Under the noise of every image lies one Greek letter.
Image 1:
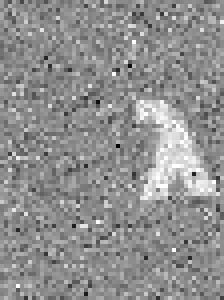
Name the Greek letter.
lambda
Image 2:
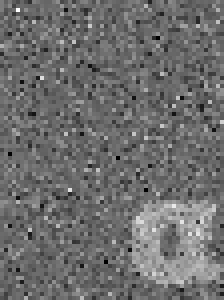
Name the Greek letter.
alpha
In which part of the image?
bottom right
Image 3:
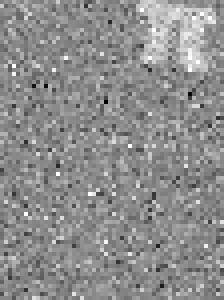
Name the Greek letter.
pi
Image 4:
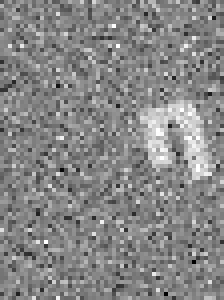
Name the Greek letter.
eta
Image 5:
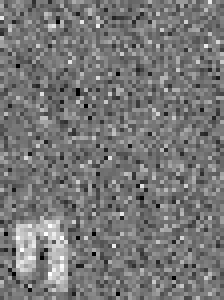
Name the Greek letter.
eta
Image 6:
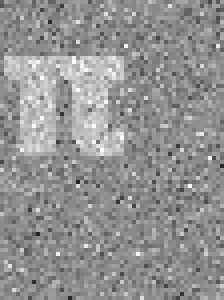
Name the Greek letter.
pi
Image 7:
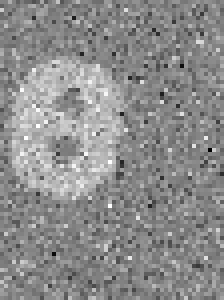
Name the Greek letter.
theta
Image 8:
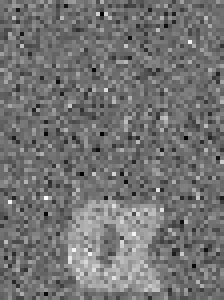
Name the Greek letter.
alpha
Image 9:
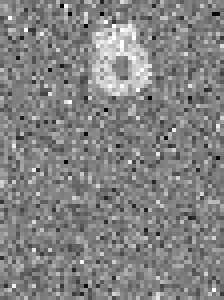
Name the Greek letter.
delta
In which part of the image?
top middle
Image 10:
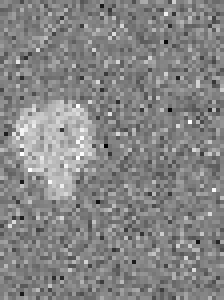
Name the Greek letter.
phi
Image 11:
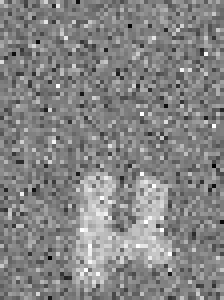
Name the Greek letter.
mu
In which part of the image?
bottom middle
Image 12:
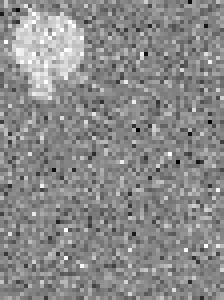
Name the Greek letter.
phi
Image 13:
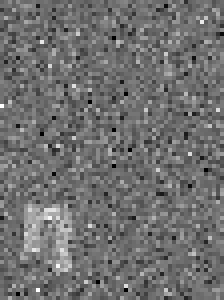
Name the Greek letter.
eta
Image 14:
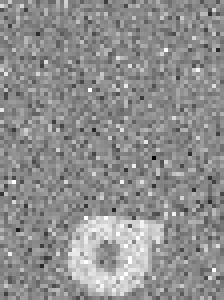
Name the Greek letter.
sigma
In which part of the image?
bottom middle
